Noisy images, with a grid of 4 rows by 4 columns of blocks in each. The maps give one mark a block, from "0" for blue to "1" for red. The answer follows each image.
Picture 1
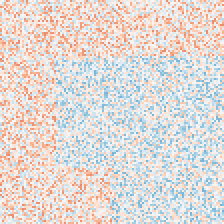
1 1 1 1
1 0 0 0
1 0 0 0
1 1 0 0
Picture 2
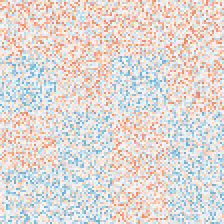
1 1 1 1
0 1 0 1
1 0 1 0
0 0 1 0
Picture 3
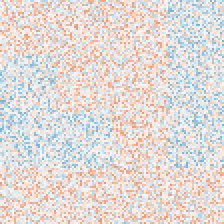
1 1 1 0
0 1 1 0
0 0 1 0
1 1 1 1
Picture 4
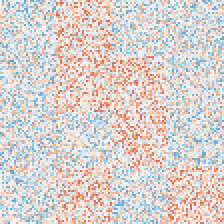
0 1 0 0
0 1 1 0
0 0 1 0
0 1 0 1
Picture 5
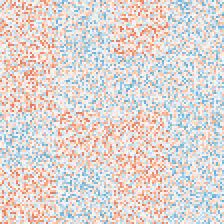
1 0 1 0
1 0 0 0
0 1 1 0
1 0 1 0
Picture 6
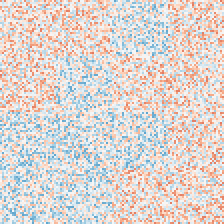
1 1 0 1
1 0 1 1
0 0 0 1
0 0 1 1
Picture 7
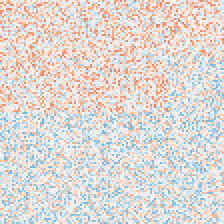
1 1 1 1
1 1 1 0
0 0 0 0
0 0 0 0
